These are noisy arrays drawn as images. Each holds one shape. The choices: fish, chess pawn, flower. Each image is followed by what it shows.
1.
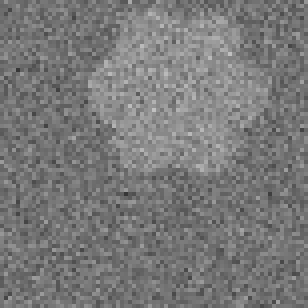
flower
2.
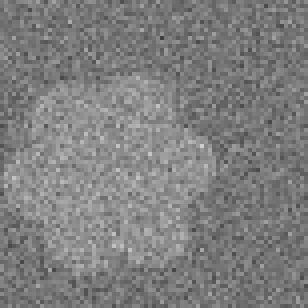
flower
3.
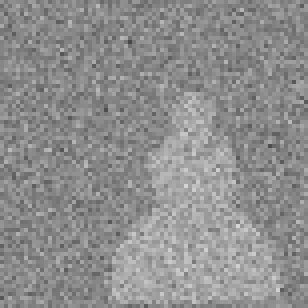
chess pawn
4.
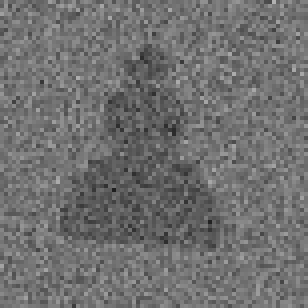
chess pawn
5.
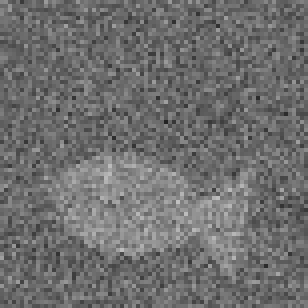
fish
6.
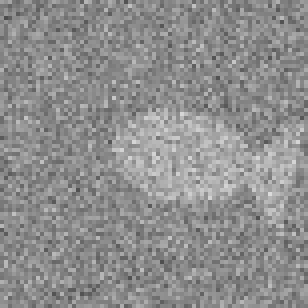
fish
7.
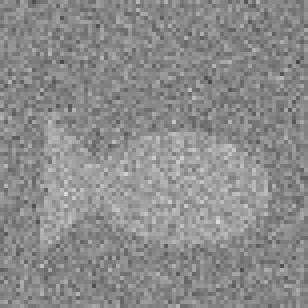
fish
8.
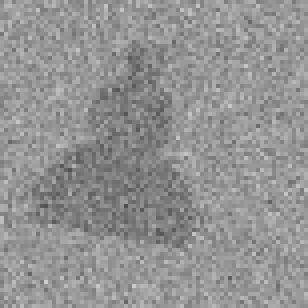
chess pawn
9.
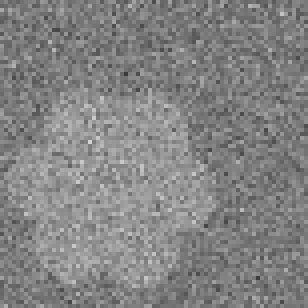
flower
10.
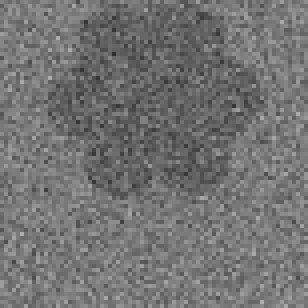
flower
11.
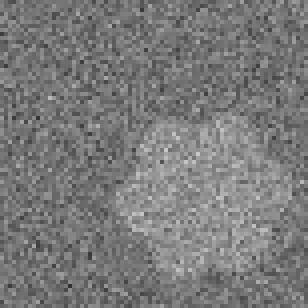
flower
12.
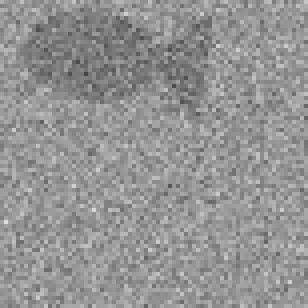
fish
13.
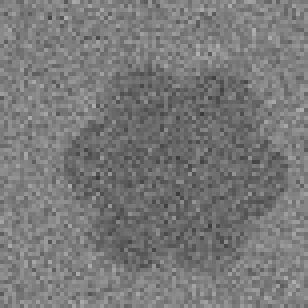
flower
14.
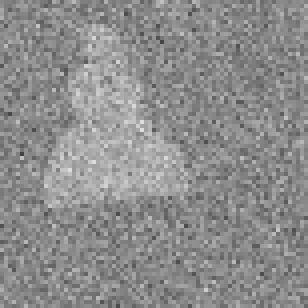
chess pawn
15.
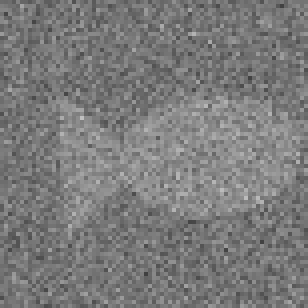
fish
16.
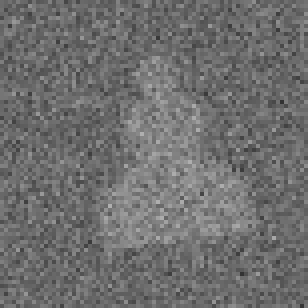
chess pawn
